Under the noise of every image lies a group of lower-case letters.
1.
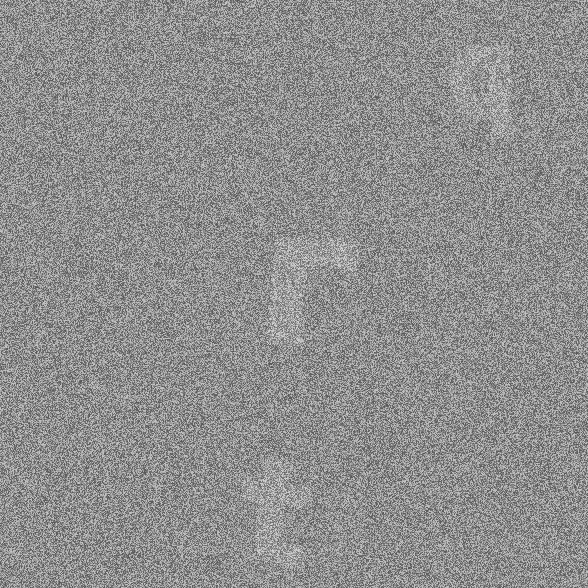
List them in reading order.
top right: light q; centre: light r; bottom middle: light t
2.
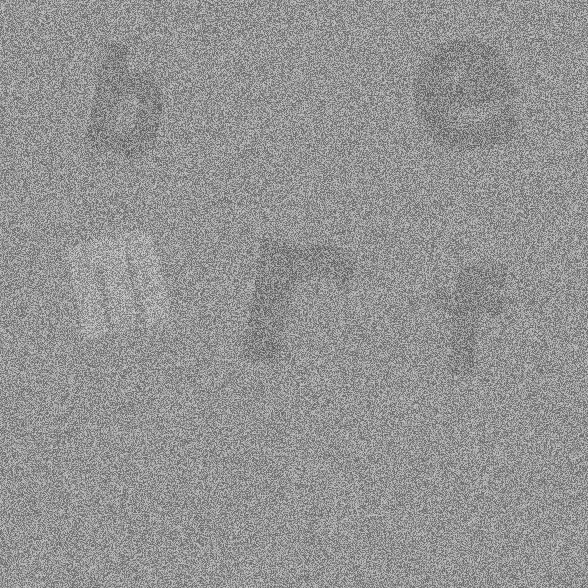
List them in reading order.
top left: dark b; top right: dark e; middle left: light m; centre: dark r; middle right: dark f
